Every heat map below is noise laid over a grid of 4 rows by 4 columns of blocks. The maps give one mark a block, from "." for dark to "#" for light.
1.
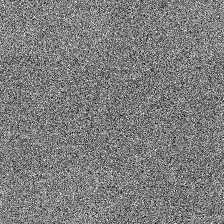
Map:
# # . #
. . . .
. . . .
# # . .
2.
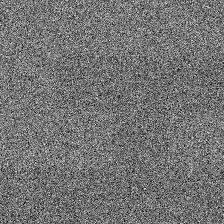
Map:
# # # #
# . . .
# # . #
. . . .
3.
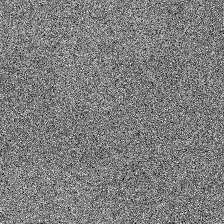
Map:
# # # .
. # . .
. . . .
# # . .
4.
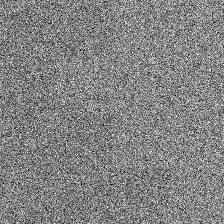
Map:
. . # #
. # # #
. . # #
. . . #
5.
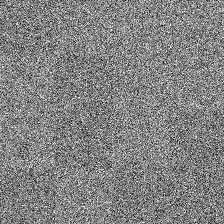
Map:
. # # #
# . # #
# . # .
. # . .
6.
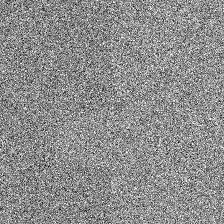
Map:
. . # #
. . # #
. # # #
. . # #
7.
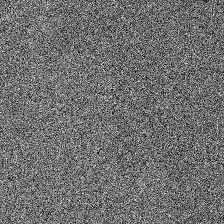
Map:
# . . .
# # . .
# # . .
# # # .
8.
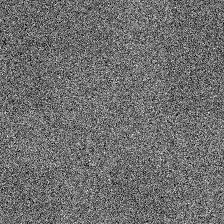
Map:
. . # .
. # # .
# # # #
. # . #
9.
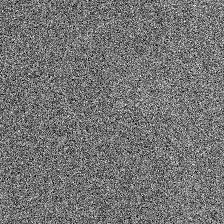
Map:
. . . #
. . # #
. . . #
. . . #
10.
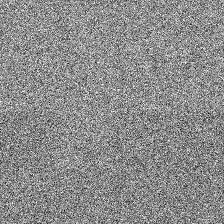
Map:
# # # #
# # # #
. # . .
. . . .
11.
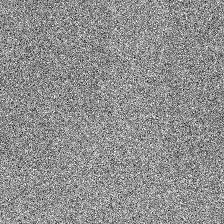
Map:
. . # .
. . # .
. # # .
# # # #
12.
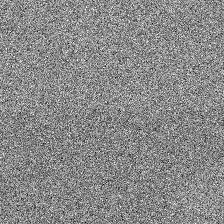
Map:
# # # #
# # # #
. . . .
. . . #
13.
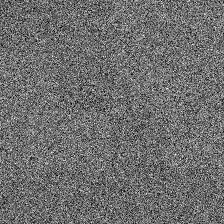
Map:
. . # #
# . # #
# # . #
. . . .
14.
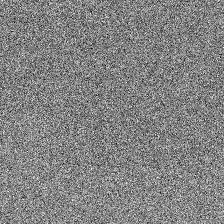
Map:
. . . .
. . . .
# . . .
# # # #
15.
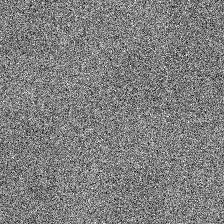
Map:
. # # .
# # . .
. # # #
. # . #
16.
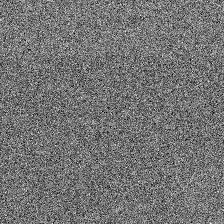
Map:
# # # #
. . . .
. . . .
. . . #
